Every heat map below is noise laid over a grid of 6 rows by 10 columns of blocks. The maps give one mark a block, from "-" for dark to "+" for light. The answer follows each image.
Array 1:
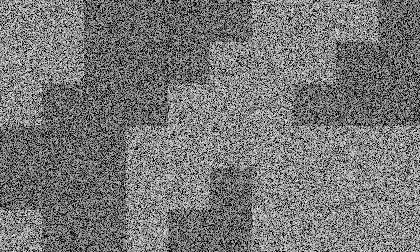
+ + - - - - + + + -
+ + - - - + + + - -
+ - - - + + + - - -
- - - + + + + + + +
- - - + + - + + + +
+ - - + - - + + + +
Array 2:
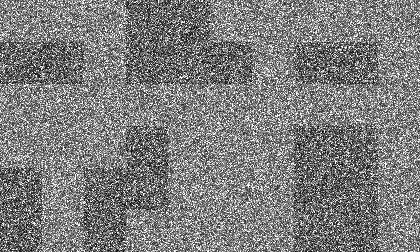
+ + + - - + + + + +
- - + - - - + - - +
+ + + + + + + + + +
+ + + - + + + - - +
- + - - + + + - - +
- + - + + + + - - +
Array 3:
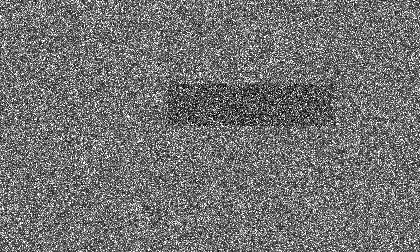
+ + + + + + + + + +
+ + + + + + + + + +
+ + + + - - - - + +
+ + + + + + + + + +
+ + + + + + + + + +
+ + + + + + + + + +
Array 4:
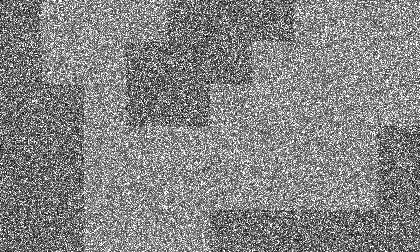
- + + + - - - + + +
- + + - - - + + + +
- - + - - + + + + +
- - + + + + + + + -
- - + + + + + + + -
- - + + + - - - - -
